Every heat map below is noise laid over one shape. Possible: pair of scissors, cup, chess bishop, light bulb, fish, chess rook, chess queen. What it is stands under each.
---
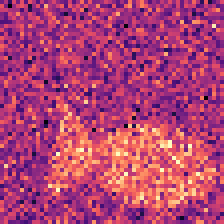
fish
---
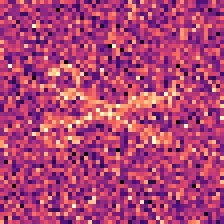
pair of scissors
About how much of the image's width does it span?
two thirds
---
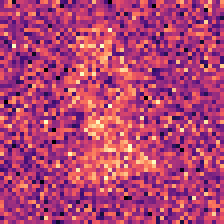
chess bishop
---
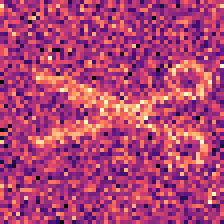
pair of scissors
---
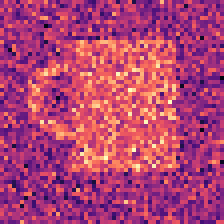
cup
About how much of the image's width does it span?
two thirds
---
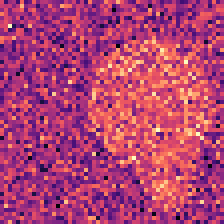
light bulb
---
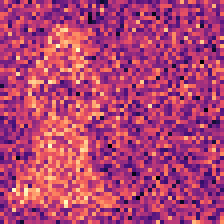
chess bishop
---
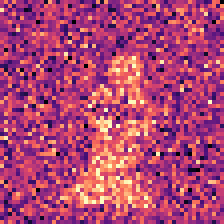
chess bishop
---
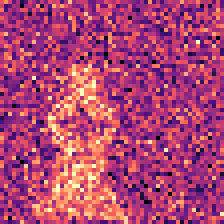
chess bishop
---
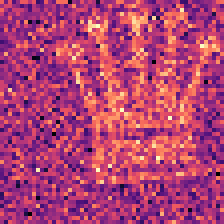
chess queen
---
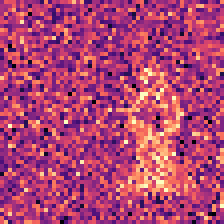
chess bishop
